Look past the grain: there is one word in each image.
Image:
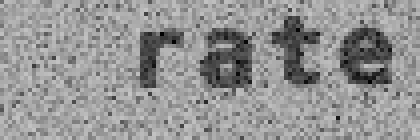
rate
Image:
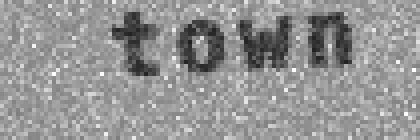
town
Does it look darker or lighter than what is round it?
darker
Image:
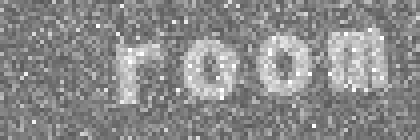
room
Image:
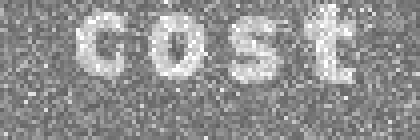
cost
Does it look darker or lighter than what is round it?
lighter
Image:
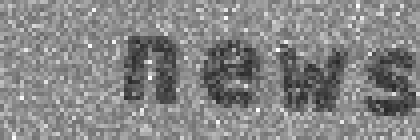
news
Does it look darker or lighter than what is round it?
darker
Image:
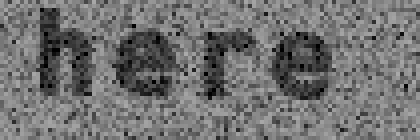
here
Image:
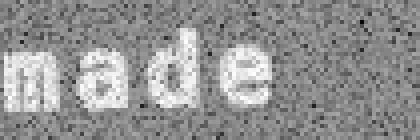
made
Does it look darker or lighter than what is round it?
lighter
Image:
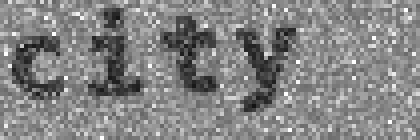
city
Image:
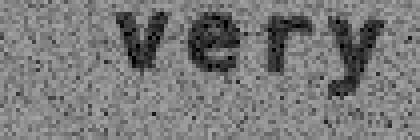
very
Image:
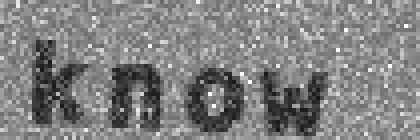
know
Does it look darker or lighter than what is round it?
darker
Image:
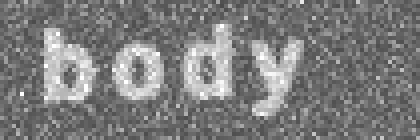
body
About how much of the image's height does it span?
two thirds
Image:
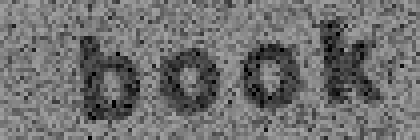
book
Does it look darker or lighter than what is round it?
darker
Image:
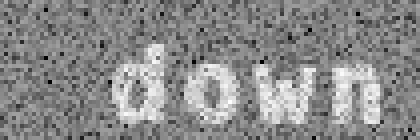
down
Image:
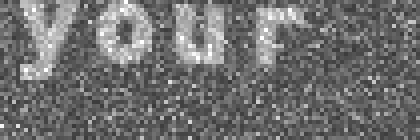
your
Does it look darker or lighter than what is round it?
lighter
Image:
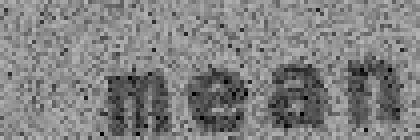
mean
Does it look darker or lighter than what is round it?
darker
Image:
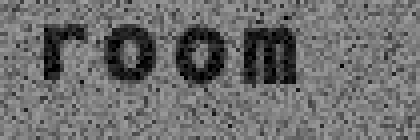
room
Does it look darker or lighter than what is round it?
darker
